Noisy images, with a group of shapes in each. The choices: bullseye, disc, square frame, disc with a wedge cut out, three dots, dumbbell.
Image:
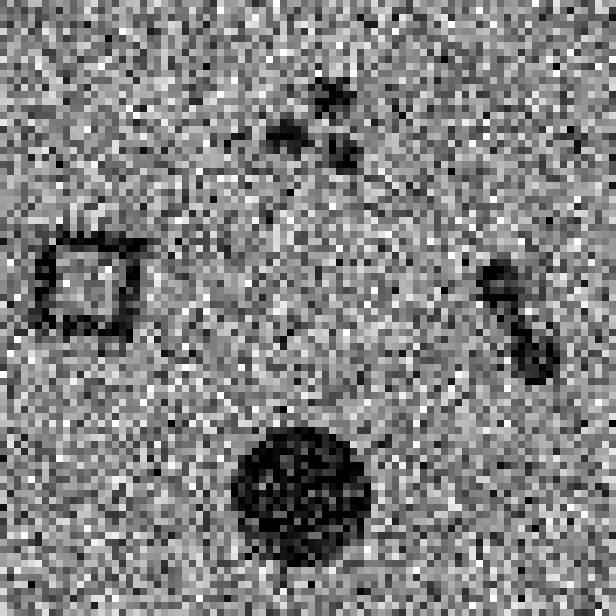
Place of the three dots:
top middle
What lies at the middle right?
dumbbell
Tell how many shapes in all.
4
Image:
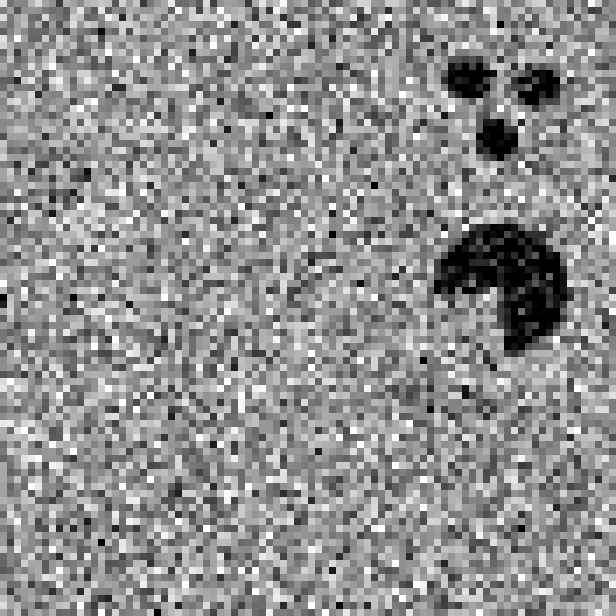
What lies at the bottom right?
nothing
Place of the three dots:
top right
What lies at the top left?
nothing
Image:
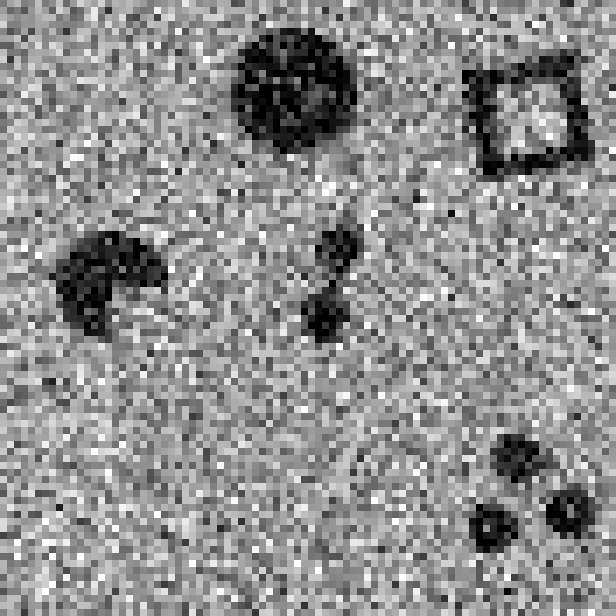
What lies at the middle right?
nothing
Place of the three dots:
bottom right
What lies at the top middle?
disc
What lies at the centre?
dumbbell
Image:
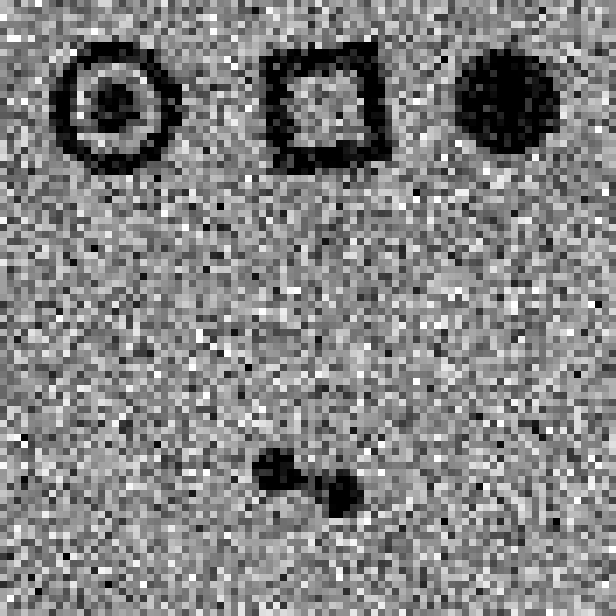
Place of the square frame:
top middle
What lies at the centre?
nothing
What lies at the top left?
bullseye
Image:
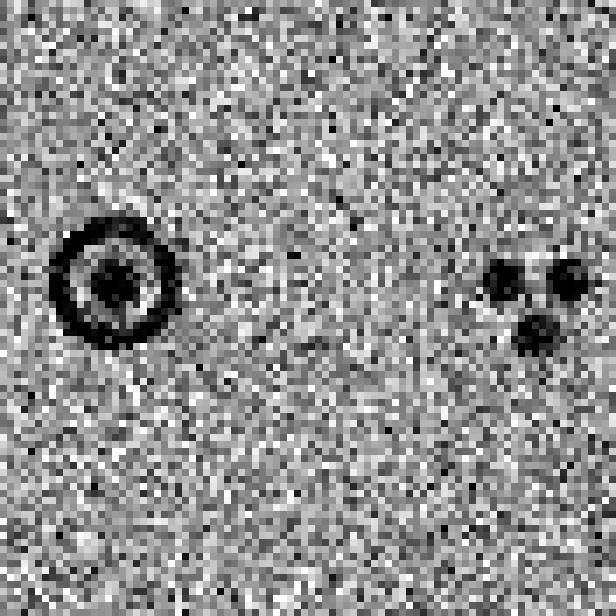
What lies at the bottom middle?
nothing
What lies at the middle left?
bullseye
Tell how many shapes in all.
2
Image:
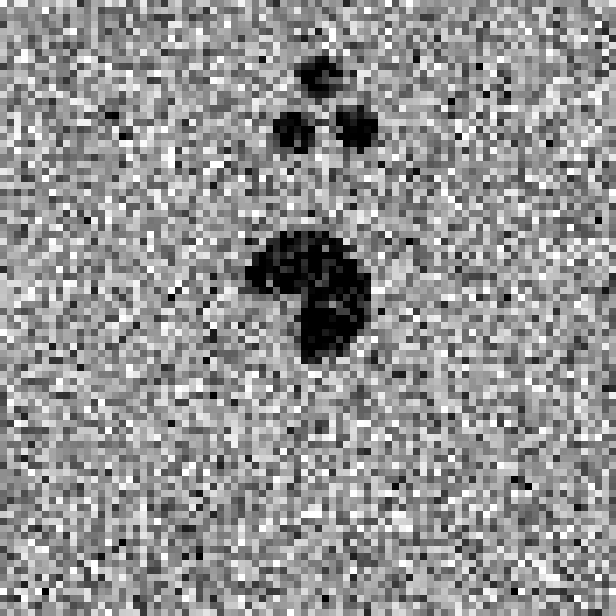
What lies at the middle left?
nothing
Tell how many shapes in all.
2
